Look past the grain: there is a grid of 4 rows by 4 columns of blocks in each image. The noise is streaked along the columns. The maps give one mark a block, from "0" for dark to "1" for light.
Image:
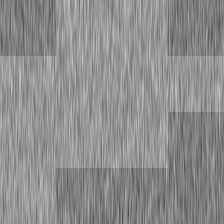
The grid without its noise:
0110
1111
1110
1000
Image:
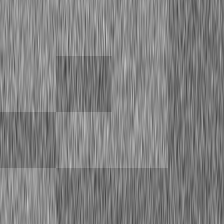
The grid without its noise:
1110
1010
0110
1000
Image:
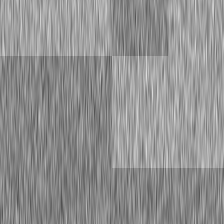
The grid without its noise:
1101
0011
0011
0000
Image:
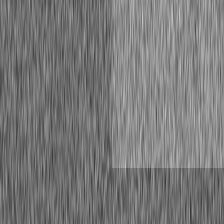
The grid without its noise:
0011
0011
0011
0000
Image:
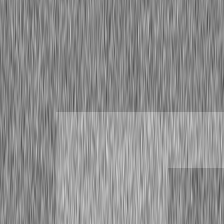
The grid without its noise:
0000
0000
0111
0110
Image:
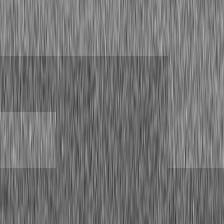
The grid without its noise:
1111
0001
1001
0000
